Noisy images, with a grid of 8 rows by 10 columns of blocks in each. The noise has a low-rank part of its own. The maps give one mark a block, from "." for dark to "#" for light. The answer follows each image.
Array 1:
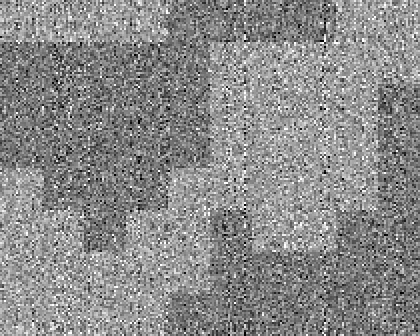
####....##
.....#####
.....####.
.....####.
#...#####.
##.##.##..
#####.....
####......
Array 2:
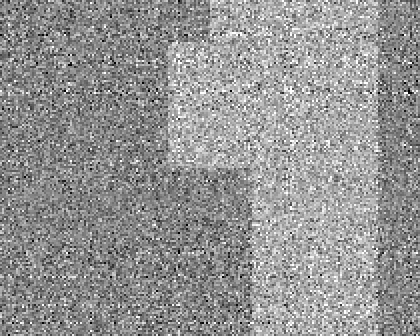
.....####.
....#####.
....#####.
....#####.
......###.
......###.
......###.
......###.
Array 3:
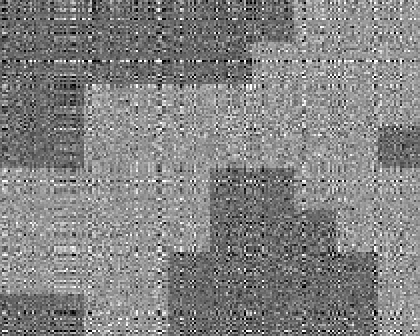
.......###
......####
..########
..#######.
#####..###
#####...##
####.....#
..##.....#
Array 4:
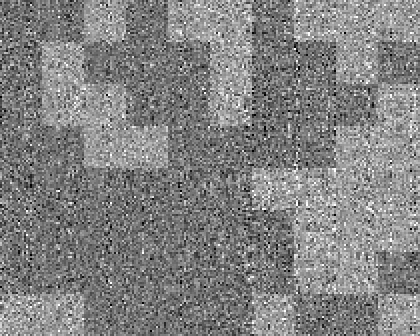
..#.##.###
.#...#..#.
.##..#...#
..##....##
......####
.......###
.......##.
##....#..#
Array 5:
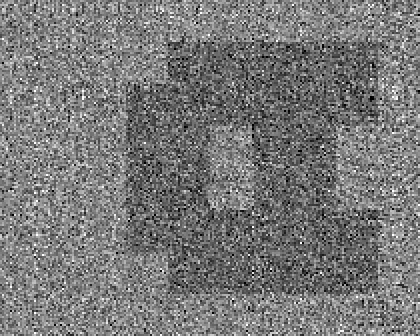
##########
####.....#
###......#
###..#..##
###..#..##
###......#
####.....#
##########
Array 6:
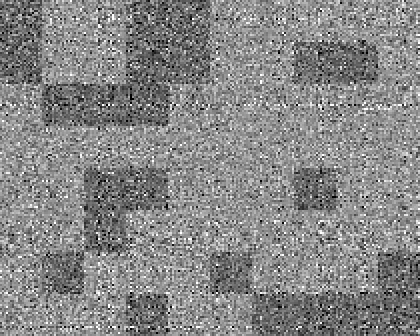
.##..#####
.##..##..#
#...######
##########
##..###.##
##.#######
#.###.###.
###.##....
